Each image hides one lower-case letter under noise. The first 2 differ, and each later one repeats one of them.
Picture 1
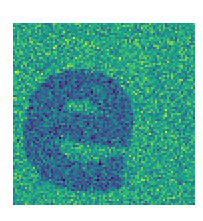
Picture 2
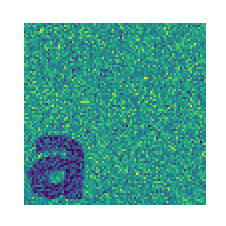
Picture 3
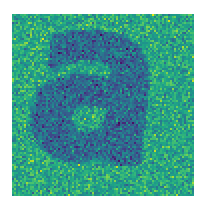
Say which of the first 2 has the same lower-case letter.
2
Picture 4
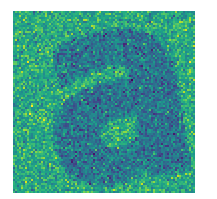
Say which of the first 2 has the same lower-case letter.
2
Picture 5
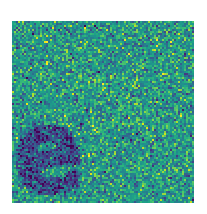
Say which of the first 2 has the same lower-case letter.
1
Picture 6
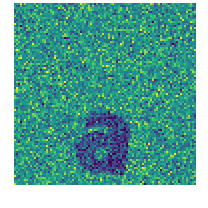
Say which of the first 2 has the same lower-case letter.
2
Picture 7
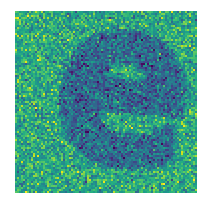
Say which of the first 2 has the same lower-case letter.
1
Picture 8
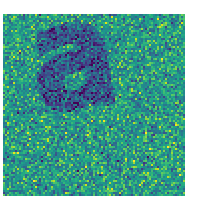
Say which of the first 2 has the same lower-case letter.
2
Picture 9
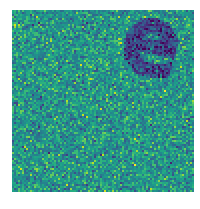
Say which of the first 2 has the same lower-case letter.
1
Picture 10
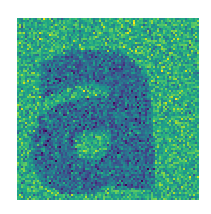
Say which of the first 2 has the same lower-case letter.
2
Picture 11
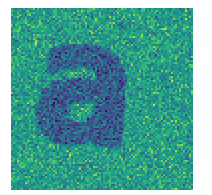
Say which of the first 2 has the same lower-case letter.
2
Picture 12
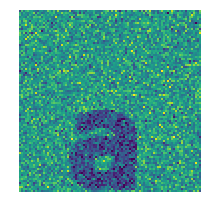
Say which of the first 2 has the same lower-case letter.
2
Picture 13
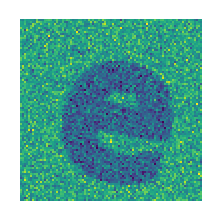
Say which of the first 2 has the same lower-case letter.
1
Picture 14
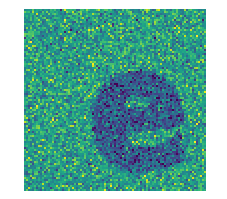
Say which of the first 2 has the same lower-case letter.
1
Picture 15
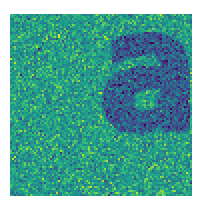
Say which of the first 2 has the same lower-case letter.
2
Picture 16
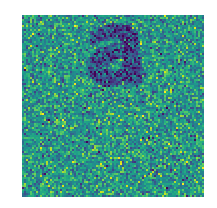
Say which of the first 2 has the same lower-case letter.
2
